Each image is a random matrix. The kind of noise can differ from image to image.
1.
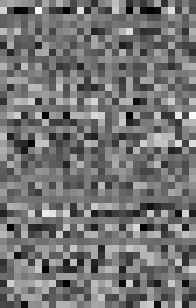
rows of uneven size
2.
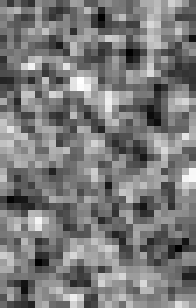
blotchy
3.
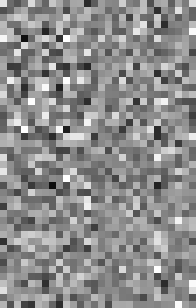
low rank plus noise
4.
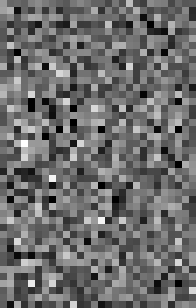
low rank plus noise
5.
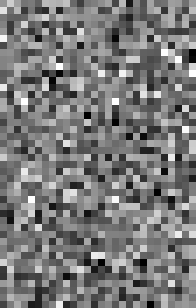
independent entries
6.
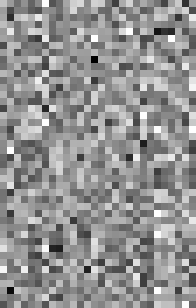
low rank plus noise
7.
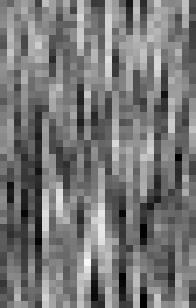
streaked along the columns
